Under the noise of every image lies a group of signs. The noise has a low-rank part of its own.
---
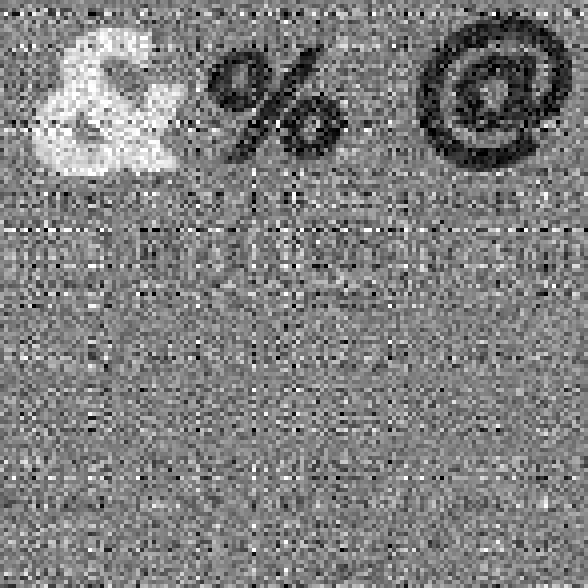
top left: light ampersand; top middle: dark percent sign; top right: dark at sign
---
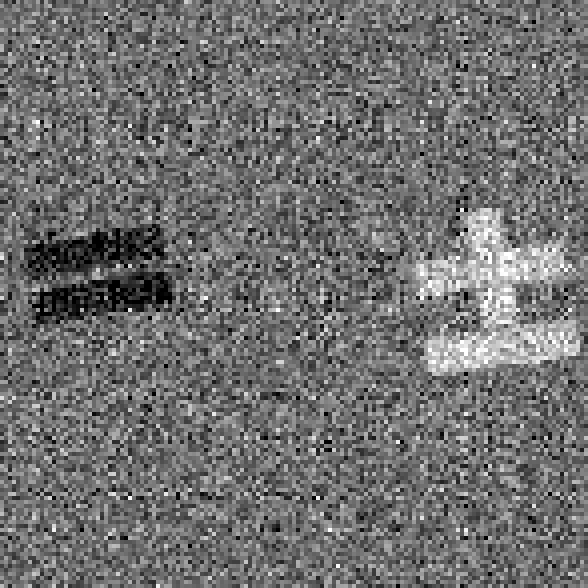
middle left: dark equals sign; middle right: light plus-minus sign
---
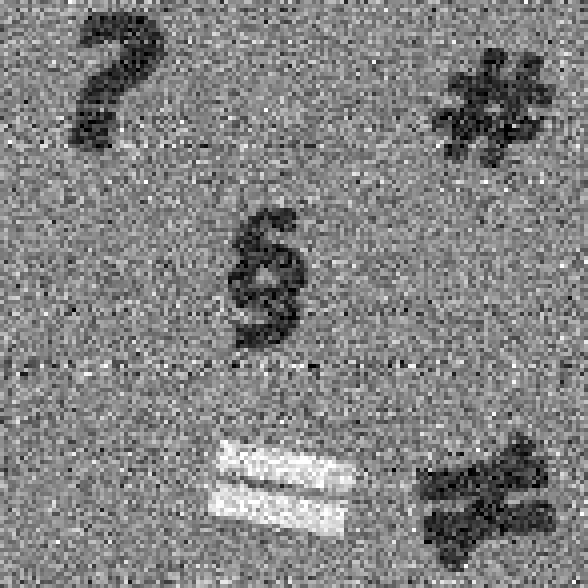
top left: dark question mark; top right: dark hash sign; centre: dark section sign; bottom middle: light equals sign; bottom right: dark not-equal sign
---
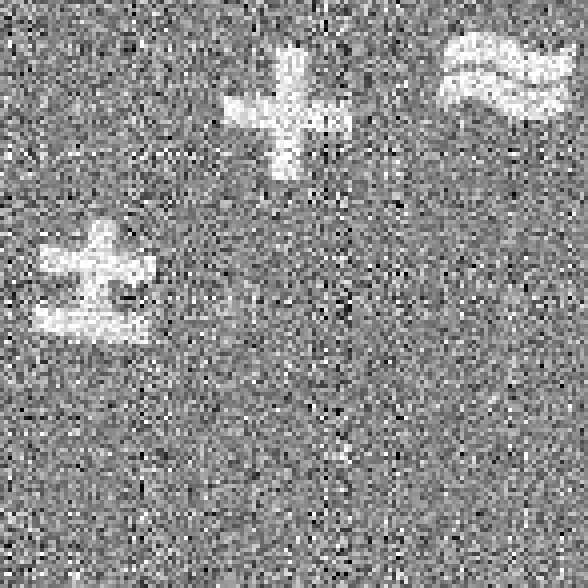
top middle: light plus sign; top right: light approximately sign; middle left: light plus-minus sign
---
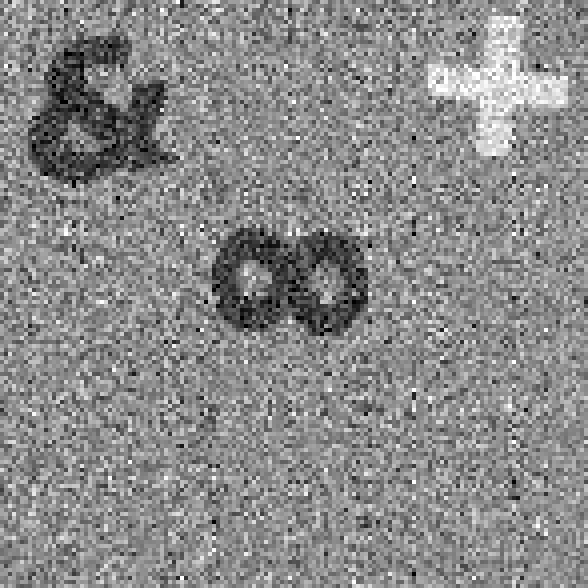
top left: dark ampersand; top right: light plus sign; centre: dark infinity sign
